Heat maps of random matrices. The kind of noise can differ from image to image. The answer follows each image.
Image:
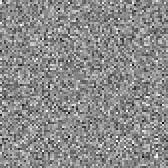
low rank plus noise
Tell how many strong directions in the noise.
three or four
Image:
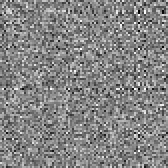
low rank plus noise
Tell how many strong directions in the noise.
one
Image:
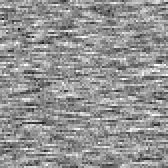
streaked along the rows
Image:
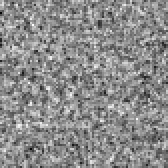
blotchy
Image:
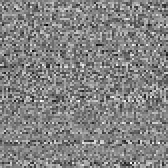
rows of uneven size
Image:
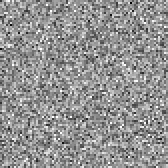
independent entries
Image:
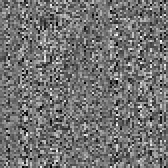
columns of uneven size
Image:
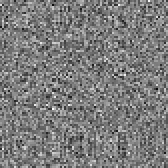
low rank plus noise
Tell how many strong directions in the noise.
one
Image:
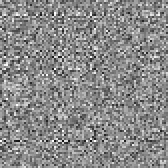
low rank plus noise
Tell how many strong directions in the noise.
one
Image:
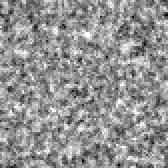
blotchy
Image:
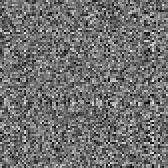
low rank plus noise
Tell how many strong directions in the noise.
one
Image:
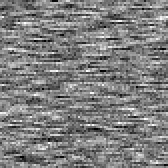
streaked along the rows
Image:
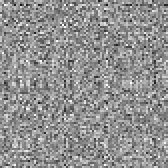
low rank plus noise
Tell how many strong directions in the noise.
one
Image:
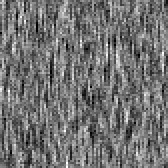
streaked along the columns
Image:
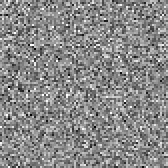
low rank plus noise
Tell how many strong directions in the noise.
five to eight
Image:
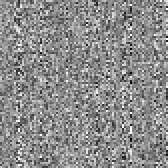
columns of uneven size
